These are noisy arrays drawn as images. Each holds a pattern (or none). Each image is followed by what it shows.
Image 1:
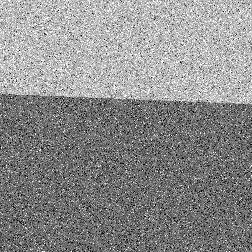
a sharp edge
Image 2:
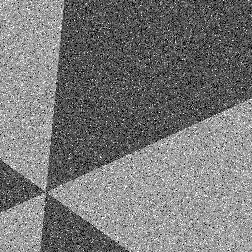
spokes from one point
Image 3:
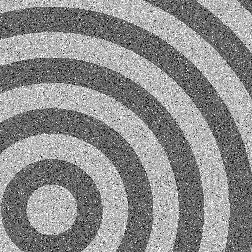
rings round one point
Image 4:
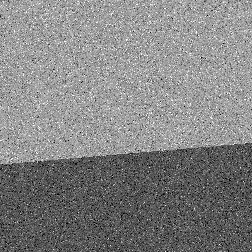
a sharp edge
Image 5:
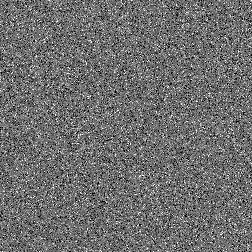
only noise
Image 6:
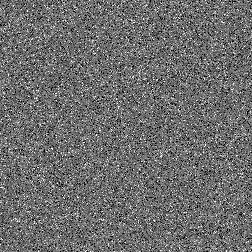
only noise
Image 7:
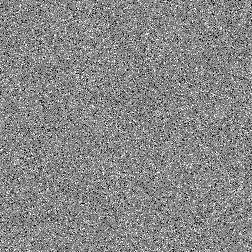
only noise
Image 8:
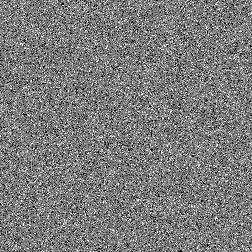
only noise
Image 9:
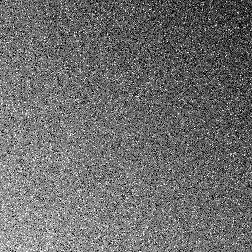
a smooth slope
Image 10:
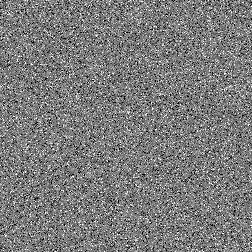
only noise
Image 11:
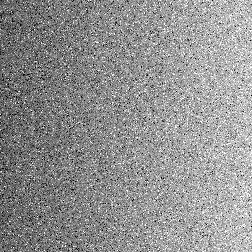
a smooth slope
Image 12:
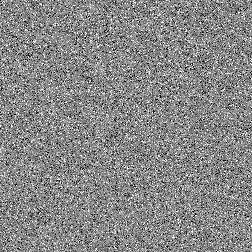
only noise
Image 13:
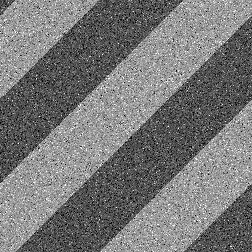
diagonal stripes
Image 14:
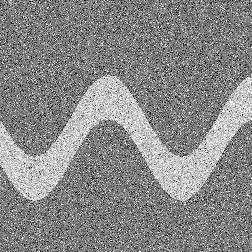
a wavy band
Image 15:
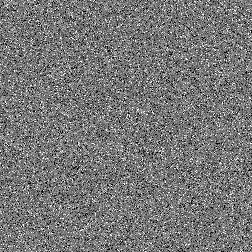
only noise
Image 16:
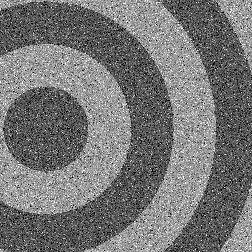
rings round one point
